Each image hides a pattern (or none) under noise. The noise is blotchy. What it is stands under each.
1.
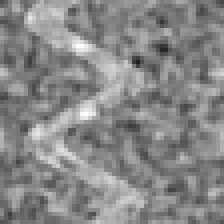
a wavy band
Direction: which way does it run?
top to bottom
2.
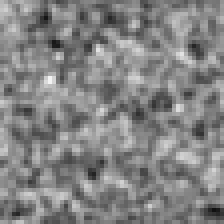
only noise
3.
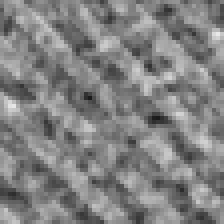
diagonal stripes
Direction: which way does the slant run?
top left to bottom right
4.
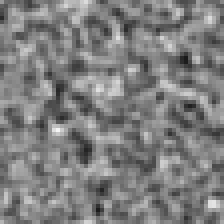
only noise
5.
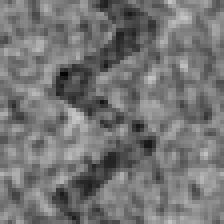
a wavy band
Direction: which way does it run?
top to bottom
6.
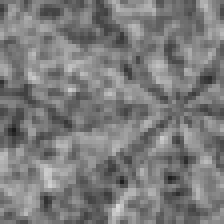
spokes from one point
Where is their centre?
middle right
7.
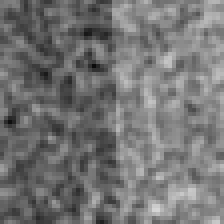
a sharp edge
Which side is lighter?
right
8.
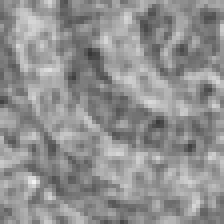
rings round one point
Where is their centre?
top right
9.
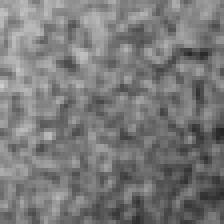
a smooth slope
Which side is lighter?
top left
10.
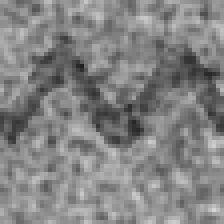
a wavy band
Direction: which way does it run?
left to right
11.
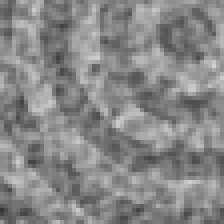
rings round one point
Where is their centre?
top right
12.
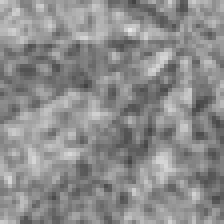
spokes from one point
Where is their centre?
top right
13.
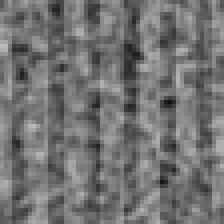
vertical stripes
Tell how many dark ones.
6
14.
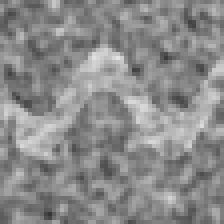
a wavy band
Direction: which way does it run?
left to right
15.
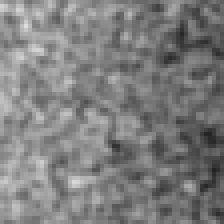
a smooth slope
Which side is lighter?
left
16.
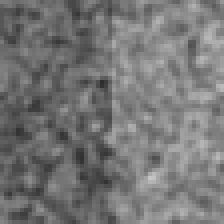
a sharp edge
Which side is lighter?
right
